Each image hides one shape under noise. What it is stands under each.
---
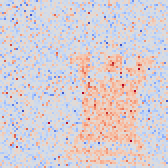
red chess rook
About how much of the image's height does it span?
two thirds
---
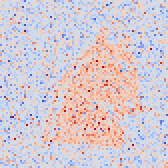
red chess knight
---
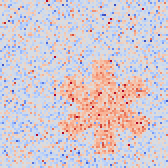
red asterisk
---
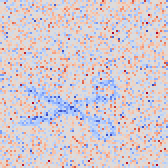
blue pair of scissors
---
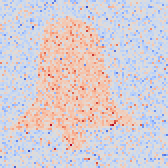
red bell
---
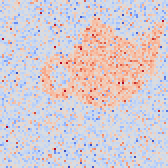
red teapot
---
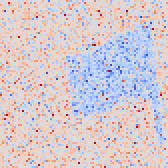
blue flag
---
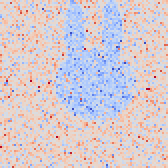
blue rabbit's head
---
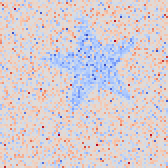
blue star
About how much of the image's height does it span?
two thirds
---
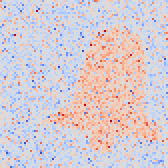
red bell
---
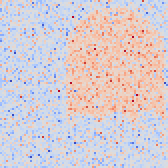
red ghost
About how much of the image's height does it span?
two thirds
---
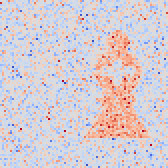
red chess bishop
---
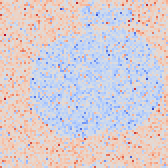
blue apple
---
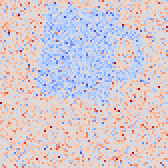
blue cup
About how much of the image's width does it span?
two thirds
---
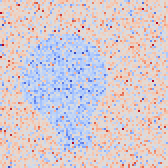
blue light bulb
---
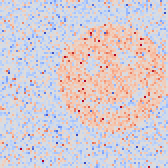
red smiling face
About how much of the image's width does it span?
two thirds
